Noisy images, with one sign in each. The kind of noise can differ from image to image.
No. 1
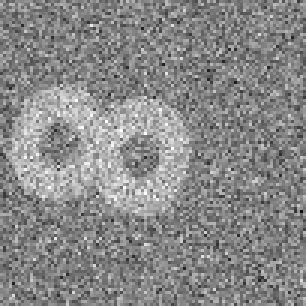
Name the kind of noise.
independent entries
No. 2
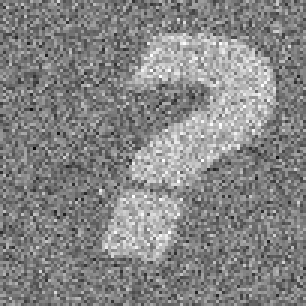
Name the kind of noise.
independent entries
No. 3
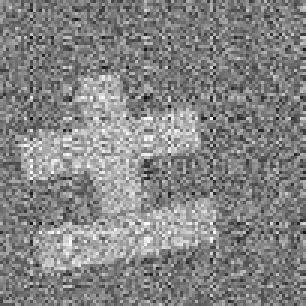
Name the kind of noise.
low rank plus noise
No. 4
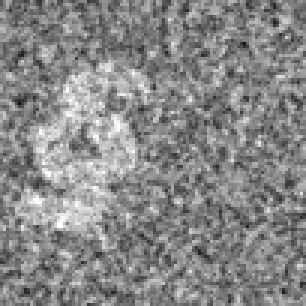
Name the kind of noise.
blotchy
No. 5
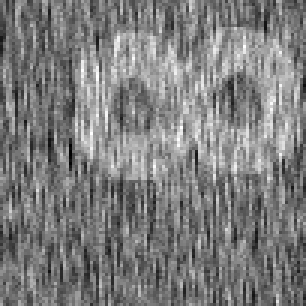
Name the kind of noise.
streaked along the columns
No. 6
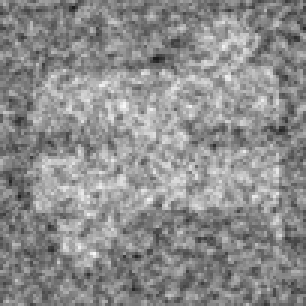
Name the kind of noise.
blotchy
